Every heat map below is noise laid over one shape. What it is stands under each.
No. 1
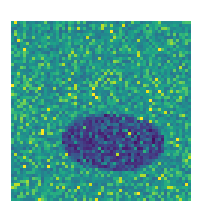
ellipse
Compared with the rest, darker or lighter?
darker
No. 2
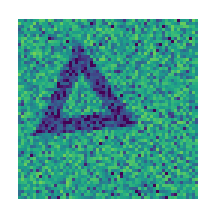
triangle frame
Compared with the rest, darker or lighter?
darker
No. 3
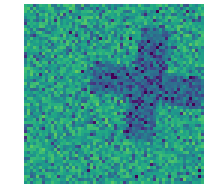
cross
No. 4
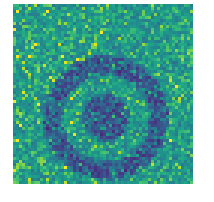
bullseye
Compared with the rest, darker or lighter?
darker
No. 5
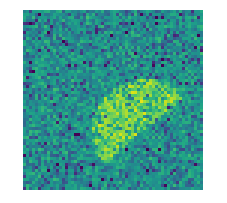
half disc
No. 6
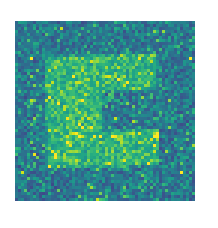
square with a notch
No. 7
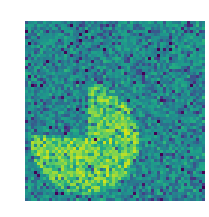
disc with a wedge cut out
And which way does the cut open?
up and left
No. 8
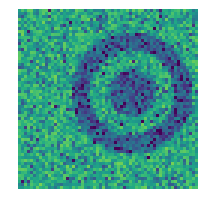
bullseye
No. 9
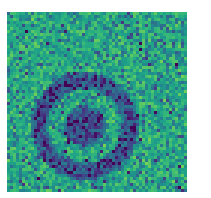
bullseye
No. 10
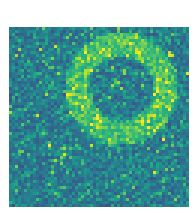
ring
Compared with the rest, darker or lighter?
lighter
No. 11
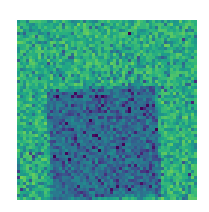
square
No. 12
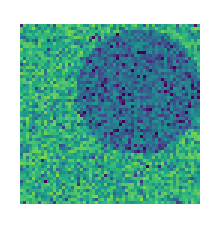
disc
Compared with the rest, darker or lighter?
darker
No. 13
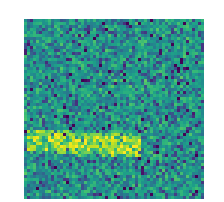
bar
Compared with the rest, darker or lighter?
lighter
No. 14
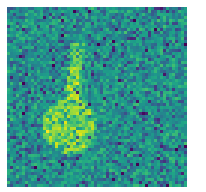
lollipop
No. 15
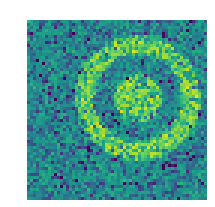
bullseye
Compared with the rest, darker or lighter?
lighter
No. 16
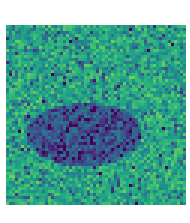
ellipse
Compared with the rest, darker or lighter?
darker
